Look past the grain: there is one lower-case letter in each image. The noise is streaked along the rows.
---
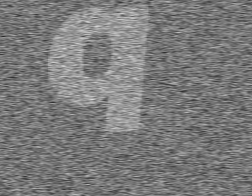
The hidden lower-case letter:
q
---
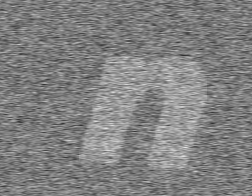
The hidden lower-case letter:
n
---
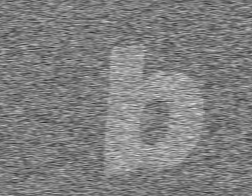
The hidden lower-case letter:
b
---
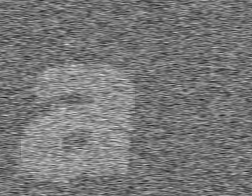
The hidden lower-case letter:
a
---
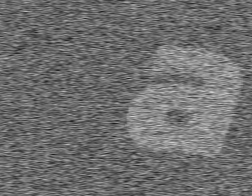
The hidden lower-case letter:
a
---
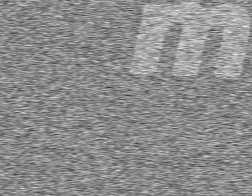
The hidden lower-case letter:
m
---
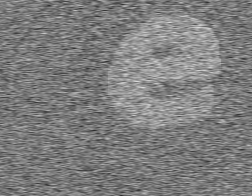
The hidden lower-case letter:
e
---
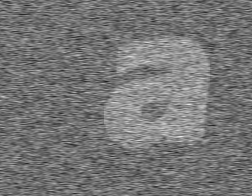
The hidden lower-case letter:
a
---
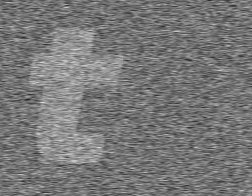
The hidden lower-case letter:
t
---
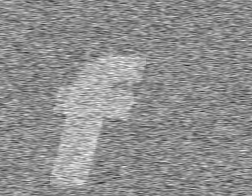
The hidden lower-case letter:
f
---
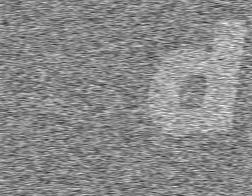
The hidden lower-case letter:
d
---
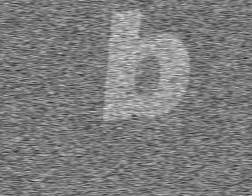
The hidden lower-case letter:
b
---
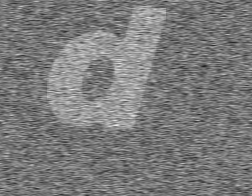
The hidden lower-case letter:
d
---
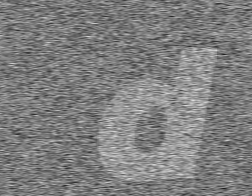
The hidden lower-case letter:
d
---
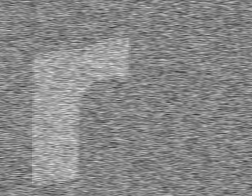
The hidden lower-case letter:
r
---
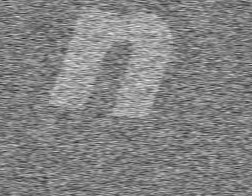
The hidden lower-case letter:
n
